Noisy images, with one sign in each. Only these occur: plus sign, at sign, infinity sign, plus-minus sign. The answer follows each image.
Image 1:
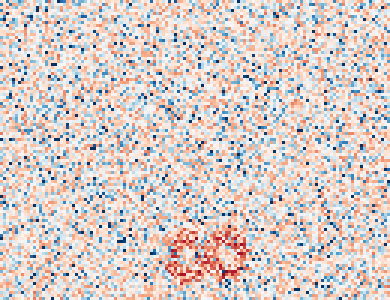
infinity sign
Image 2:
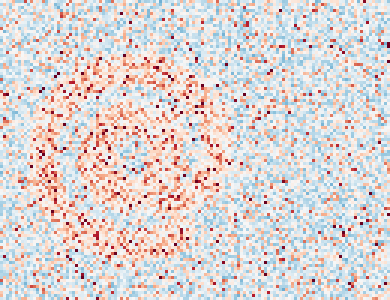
at sign
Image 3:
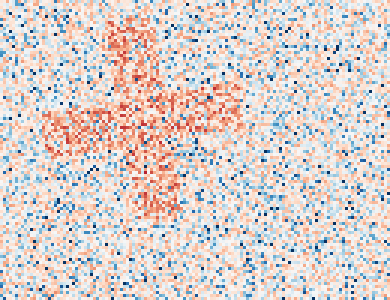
plus sign
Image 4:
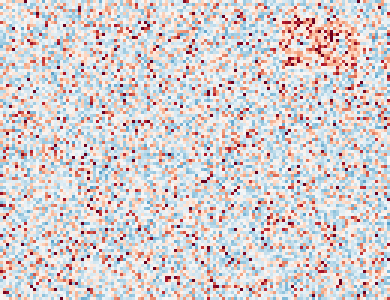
infinity sign
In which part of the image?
top right
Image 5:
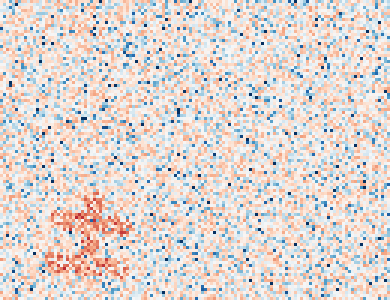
plus-minus sign
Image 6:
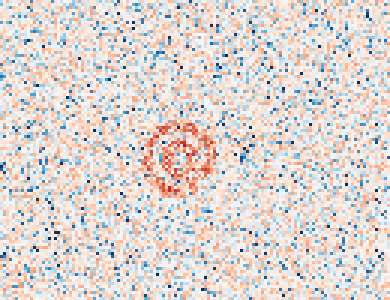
at sign
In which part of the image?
centre
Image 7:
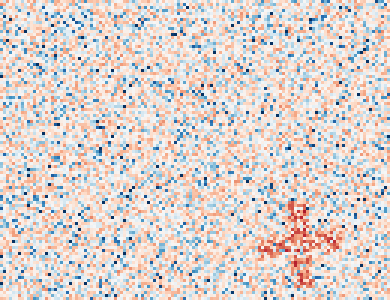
plus sign
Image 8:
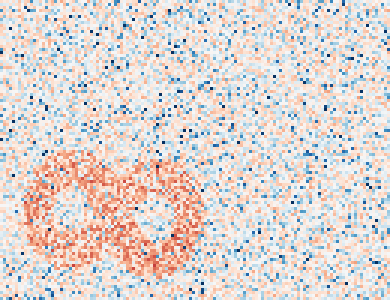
infinity sign
